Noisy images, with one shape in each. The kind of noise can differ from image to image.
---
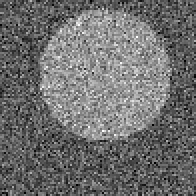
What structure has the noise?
independent entries
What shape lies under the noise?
disc
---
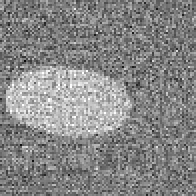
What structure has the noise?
low rank plus noise
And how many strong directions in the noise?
five to eight
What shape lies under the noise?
ellipse
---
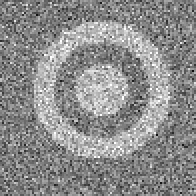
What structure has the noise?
independent entries
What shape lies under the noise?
bullseye
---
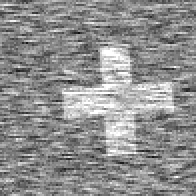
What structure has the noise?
streaked along the rows
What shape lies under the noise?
cross
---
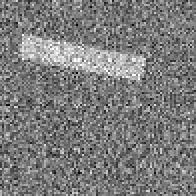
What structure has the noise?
low rank plus noise
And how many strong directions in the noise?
three or four
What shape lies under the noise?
bar
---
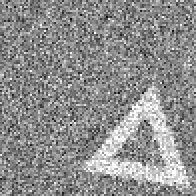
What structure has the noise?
independent entries
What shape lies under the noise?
triangle frame
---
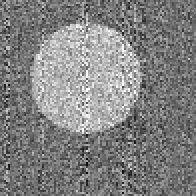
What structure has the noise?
columns of uneven size
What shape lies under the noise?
disc
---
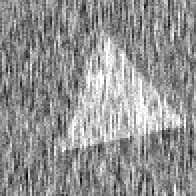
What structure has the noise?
streaked along the columns
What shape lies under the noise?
triangle
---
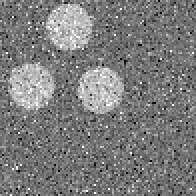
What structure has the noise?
heavy tails
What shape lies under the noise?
three dots
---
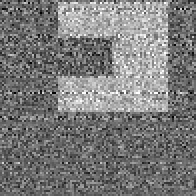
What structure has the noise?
rows of uneven size
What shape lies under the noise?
square with a notch
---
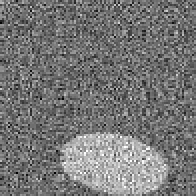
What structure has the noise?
low rank plus noise
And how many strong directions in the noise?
two
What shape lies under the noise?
ellipse
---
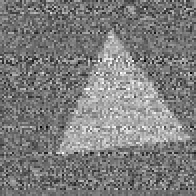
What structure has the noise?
rows of uneven size
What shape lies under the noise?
triangle
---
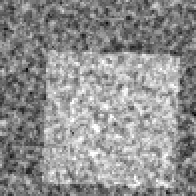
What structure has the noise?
blotchy
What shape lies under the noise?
square
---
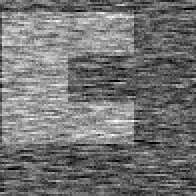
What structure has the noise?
streaked along the rows
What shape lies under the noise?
square with a notch
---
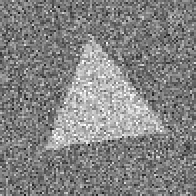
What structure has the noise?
independent entries
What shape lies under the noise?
triangle
